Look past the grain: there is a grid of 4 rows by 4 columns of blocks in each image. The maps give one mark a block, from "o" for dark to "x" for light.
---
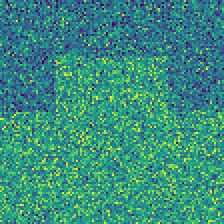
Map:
o o o o
o x x o
x x x x
x x x x
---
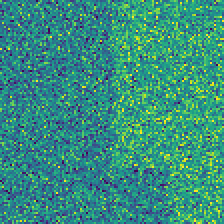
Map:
o o x x
o o x x
o o x x
o o o x
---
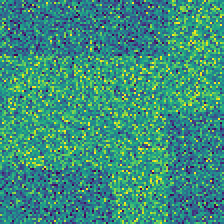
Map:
o o o x
x x x x
x x x o
o o x o
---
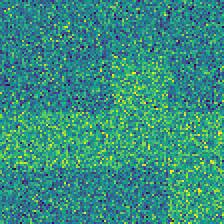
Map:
o o o o
o o x o
x x x x
o o o x
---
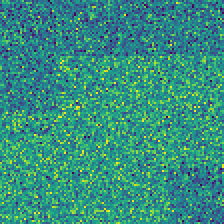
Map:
o o o o
o x x x
x x x x
x x x o
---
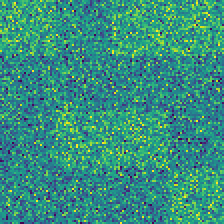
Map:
x o x x
o o o o
o x x o
o o o x
